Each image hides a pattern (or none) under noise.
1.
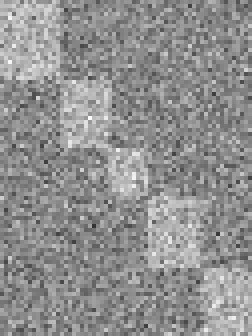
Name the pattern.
blocks along the diagonal
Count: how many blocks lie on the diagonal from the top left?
5
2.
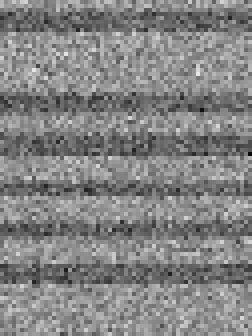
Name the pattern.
bands of rows
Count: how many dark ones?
6
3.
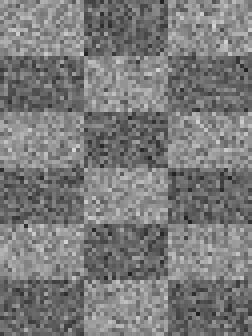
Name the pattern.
a checkerboard
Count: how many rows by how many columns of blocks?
6 by 3
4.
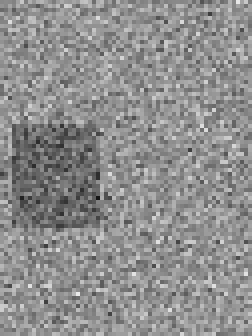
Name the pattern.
one block
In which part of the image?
middle left
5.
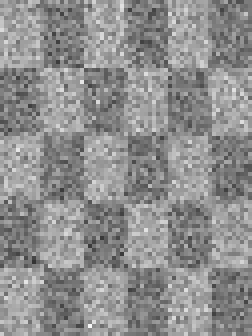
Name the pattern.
a checkerboard
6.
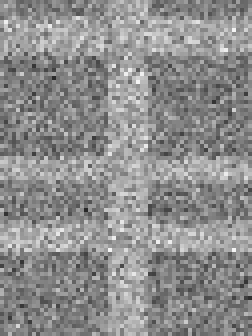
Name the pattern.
bands of rows crossing bands of columns
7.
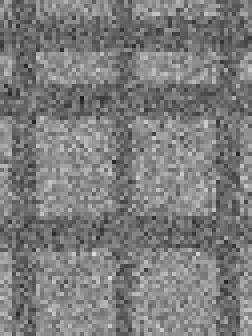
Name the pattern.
bands of rows crossing bands of columns
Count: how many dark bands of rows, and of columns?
3 and 3
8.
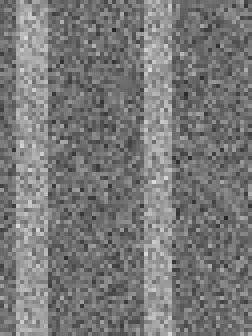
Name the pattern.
bands of columns
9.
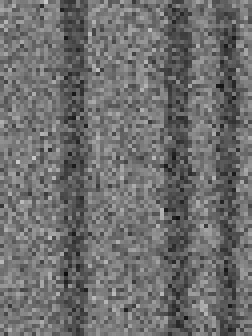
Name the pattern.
bands of columns
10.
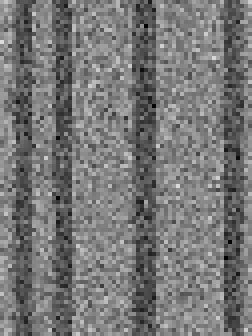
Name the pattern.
bands of columns
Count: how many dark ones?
4
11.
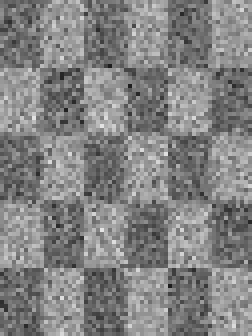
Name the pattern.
a checkerboard
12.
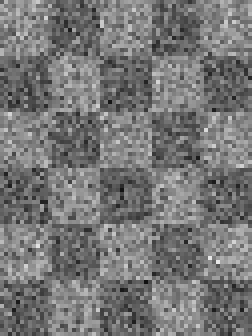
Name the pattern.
a checkerboard
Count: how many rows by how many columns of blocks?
6 by 5
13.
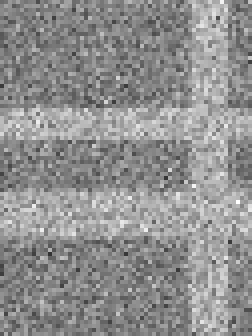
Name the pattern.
bands of rows crossing bands of columns
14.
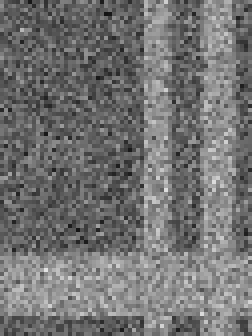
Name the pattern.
bands of rows crossing bands of columns
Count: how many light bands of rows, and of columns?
1 and 2
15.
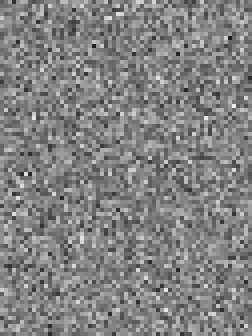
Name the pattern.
only noise
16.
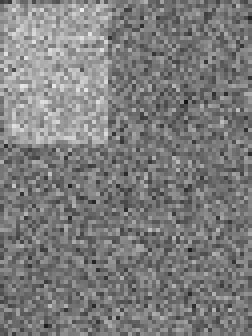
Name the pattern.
one block
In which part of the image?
top left
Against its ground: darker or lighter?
lighter
